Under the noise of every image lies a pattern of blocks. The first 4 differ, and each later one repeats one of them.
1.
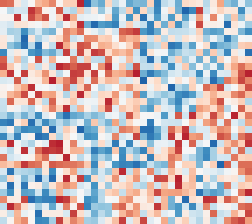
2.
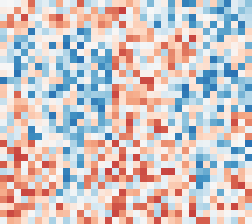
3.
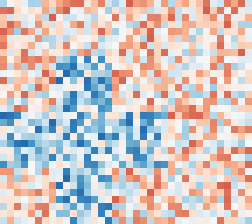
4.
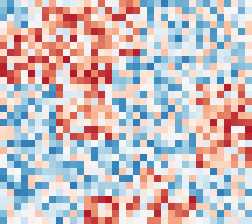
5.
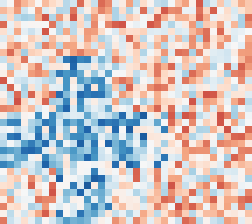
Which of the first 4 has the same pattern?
3
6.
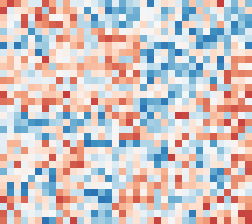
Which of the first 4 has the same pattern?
1
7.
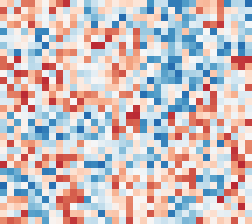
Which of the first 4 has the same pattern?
1
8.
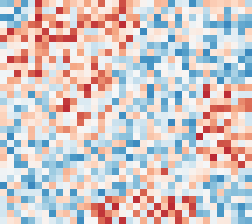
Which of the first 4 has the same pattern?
4
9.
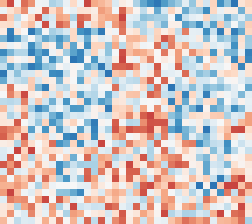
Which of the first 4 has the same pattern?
2
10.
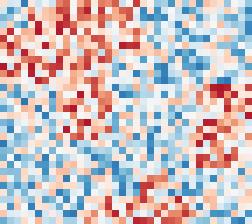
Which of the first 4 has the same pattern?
4
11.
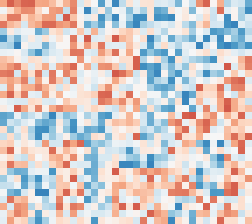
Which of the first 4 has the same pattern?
1
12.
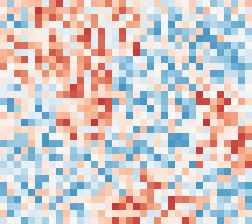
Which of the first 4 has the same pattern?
4
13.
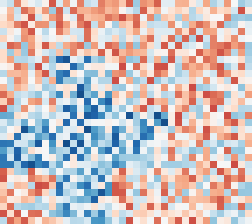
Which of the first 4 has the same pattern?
3
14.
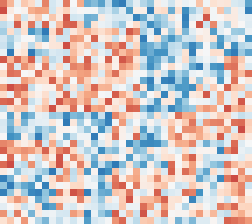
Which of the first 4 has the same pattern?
1
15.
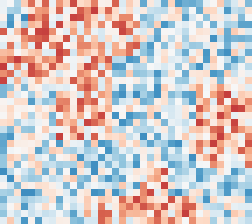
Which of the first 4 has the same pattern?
4
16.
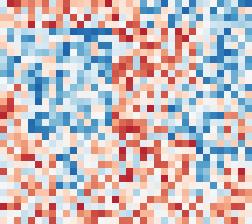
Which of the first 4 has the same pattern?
2
